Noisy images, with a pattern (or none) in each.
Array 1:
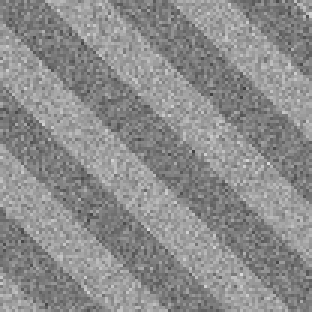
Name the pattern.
diagonal stripes
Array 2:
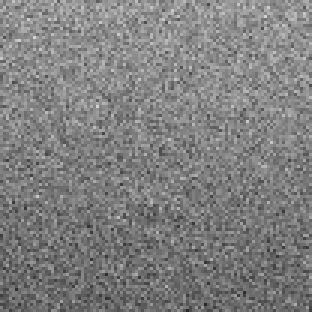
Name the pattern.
a smooth slope
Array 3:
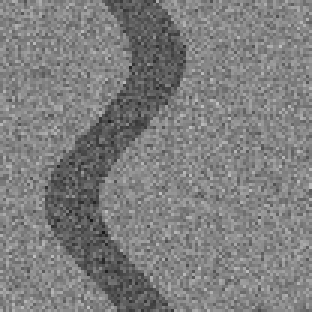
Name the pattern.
a wavy band
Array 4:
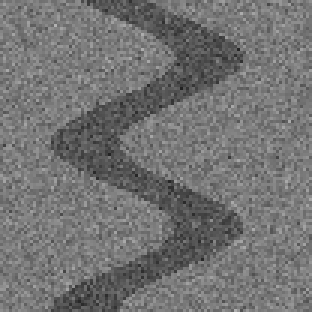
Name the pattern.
a wavy band
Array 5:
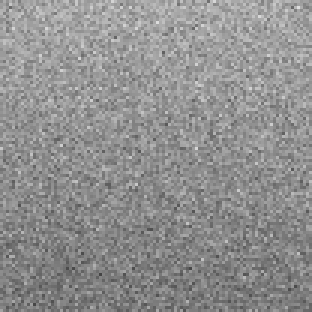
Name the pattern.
a smooth slope
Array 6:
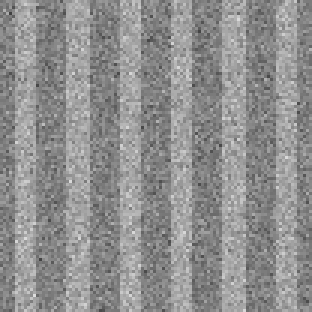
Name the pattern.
vertical stripes
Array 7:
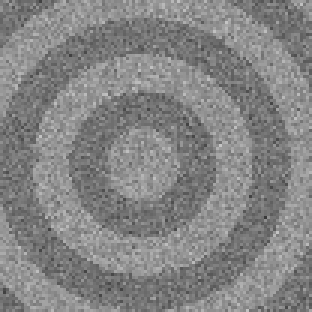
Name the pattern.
rings round one point
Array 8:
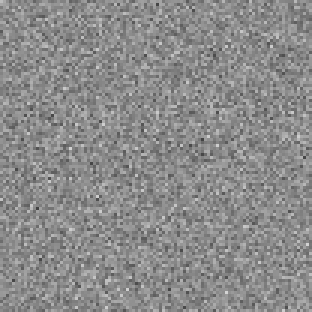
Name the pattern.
only noise
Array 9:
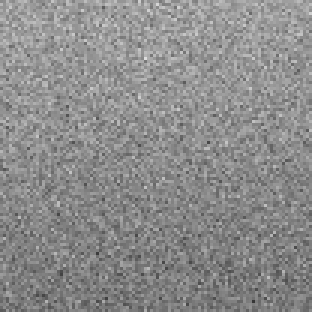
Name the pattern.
a smooth slope
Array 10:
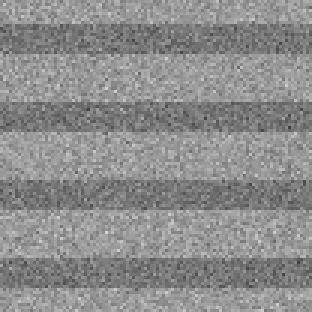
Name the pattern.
horizontal stripes
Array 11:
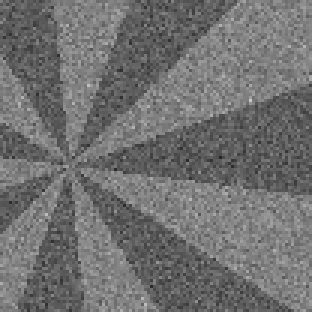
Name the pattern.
spokes from one point
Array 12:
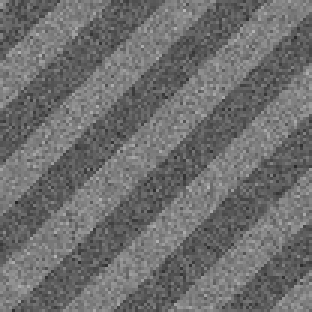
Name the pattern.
diagonal stripes
